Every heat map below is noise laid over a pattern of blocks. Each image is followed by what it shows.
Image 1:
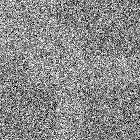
mirrored about the diagonal from the top left
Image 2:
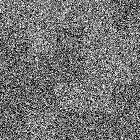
no symmetry
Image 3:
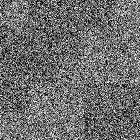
mirrored about the diagonal from the top left
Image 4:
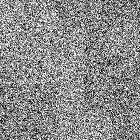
no symmetry
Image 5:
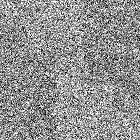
the same after a half turn
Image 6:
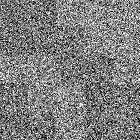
mirrored about the diagonal from the bottom left
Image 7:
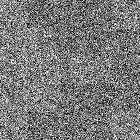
top and bottom mirror each other
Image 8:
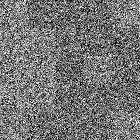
top and bottom mirror each other
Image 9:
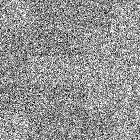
top and bottom mirror each other
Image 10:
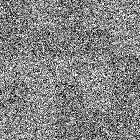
no symmetry
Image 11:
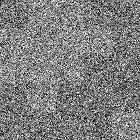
mirrored about the diagonal from the top left
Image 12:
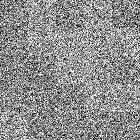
mirrored about the diagonal from the bottom left
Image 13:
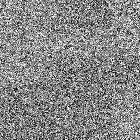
no symmetry
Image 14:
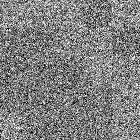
mirrored about the diagonal from the bottom left
